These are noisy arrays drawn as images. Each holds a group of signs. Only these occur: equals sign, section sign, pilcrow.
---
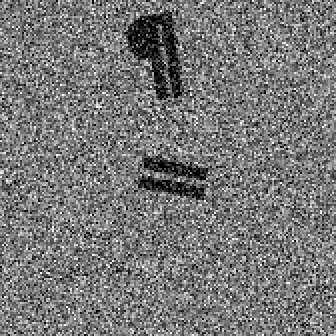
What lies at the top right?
nothing
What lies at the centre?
equals sign
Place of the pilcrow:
top middle
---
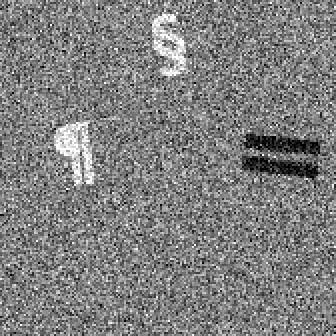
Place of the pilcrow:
middle left
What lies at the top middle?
section sign
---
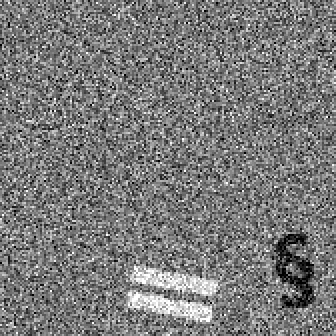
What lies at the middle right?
nothing
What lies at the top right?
nothing
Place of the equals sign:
bottom middle
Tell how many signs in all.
2
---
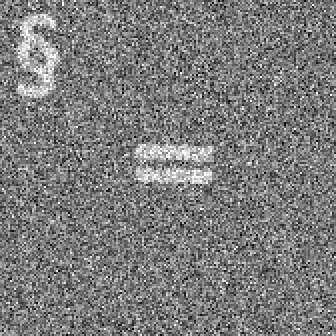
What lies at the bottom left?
nothing
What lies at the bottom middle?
nothing
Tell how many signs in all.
2
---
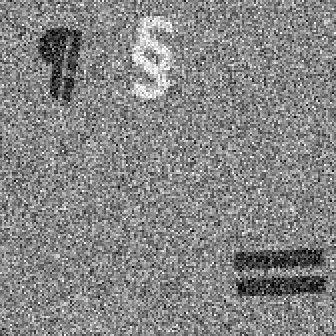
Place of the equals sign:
bottom right
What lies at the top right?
nothing
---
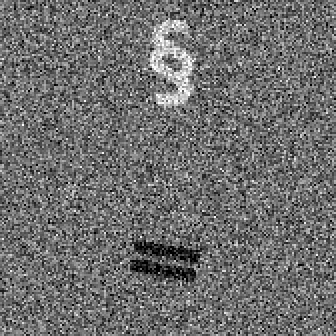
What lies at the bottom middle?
equals sign
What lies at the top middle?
section sign
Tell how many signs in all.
2
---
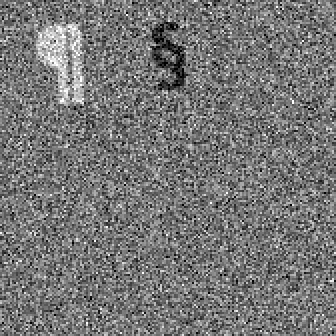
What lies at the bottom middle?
nothing
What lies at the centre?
nothing
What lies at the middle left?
nothing
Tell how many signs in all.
2
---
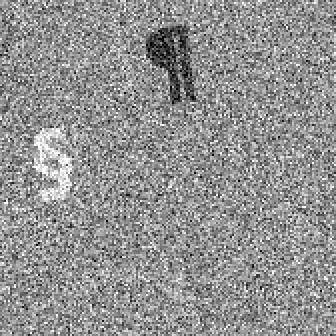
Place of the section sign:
middle left
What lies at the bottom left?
nothing
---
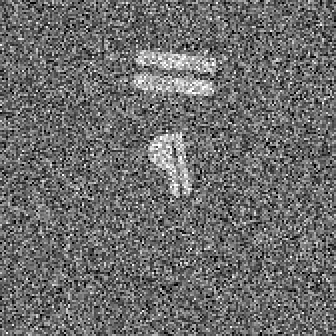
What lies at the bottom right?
nothing
